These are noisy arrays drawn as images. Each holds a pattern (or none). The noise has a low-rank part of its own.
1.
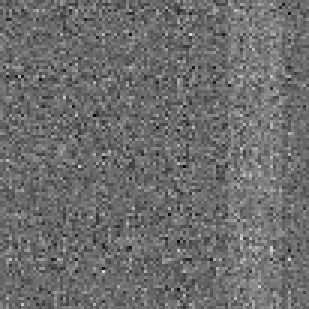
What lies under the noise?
one band of columns
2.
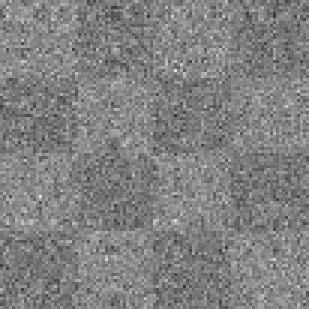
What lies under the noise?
a checkerboard
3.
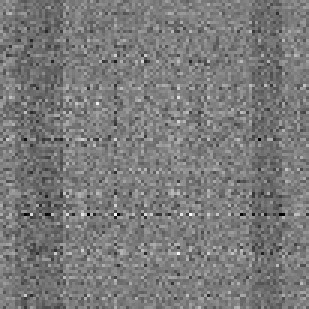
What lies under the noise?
bands of columns
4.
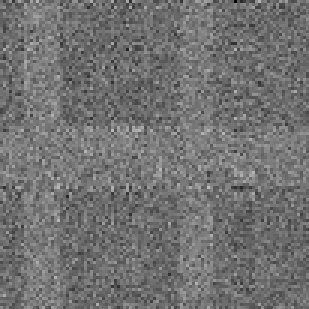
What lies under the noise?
bands of rows crossing bands of columns
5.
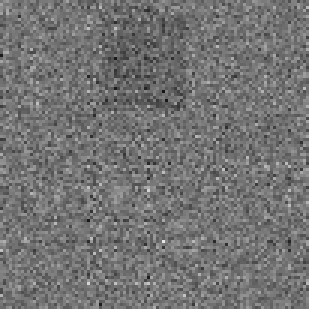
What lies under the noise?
one block
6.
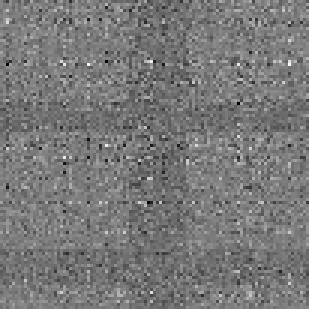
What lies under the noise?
bands of rows crossing bands of columns
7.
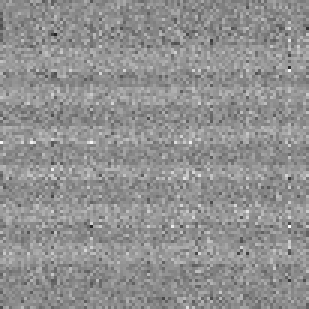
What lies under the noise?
bands of rows
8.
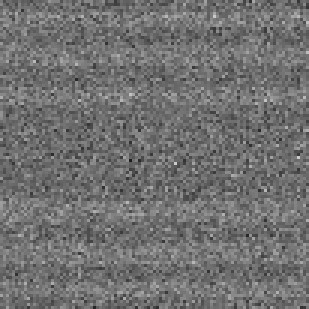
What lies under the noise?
bands of rows
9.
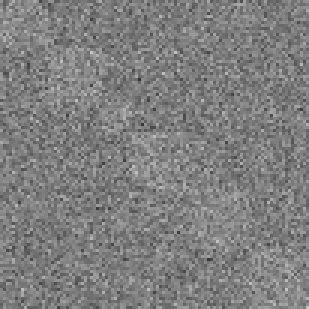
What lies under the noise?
blocks along the diagonal
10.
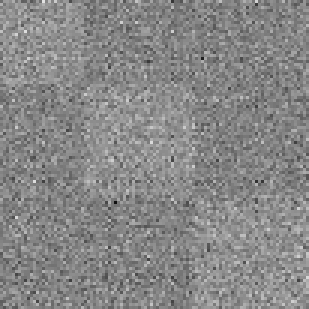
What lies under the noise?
blocks along the diagonal
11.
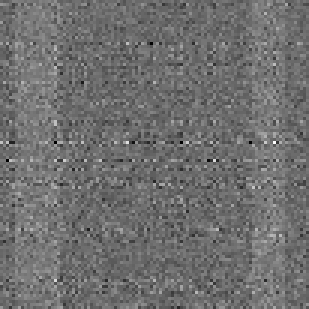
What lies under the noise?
bands of columns
